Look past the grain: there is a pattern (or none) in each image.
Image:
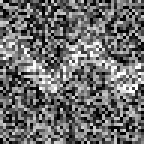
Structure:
a wavy band
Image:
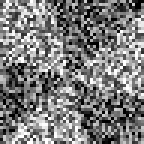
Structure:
spokes from one point
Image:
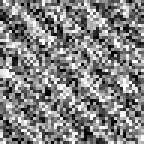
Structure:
diagonal stripes
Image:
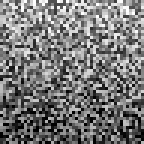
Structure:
a smooth slope
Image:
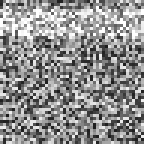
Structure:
one horizontal stripe
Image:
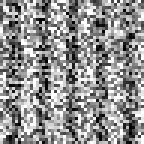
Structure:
vertical stripes
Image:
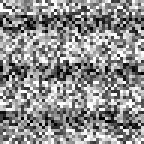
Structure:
horizontal stripes
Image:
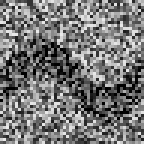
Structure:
a wavy band
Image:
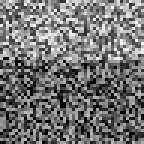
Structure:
a sharp edge
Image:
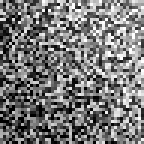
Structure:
a smooth slope
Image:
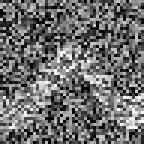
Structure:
a wavy band
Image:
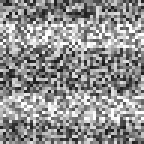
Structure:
horizontal stripes
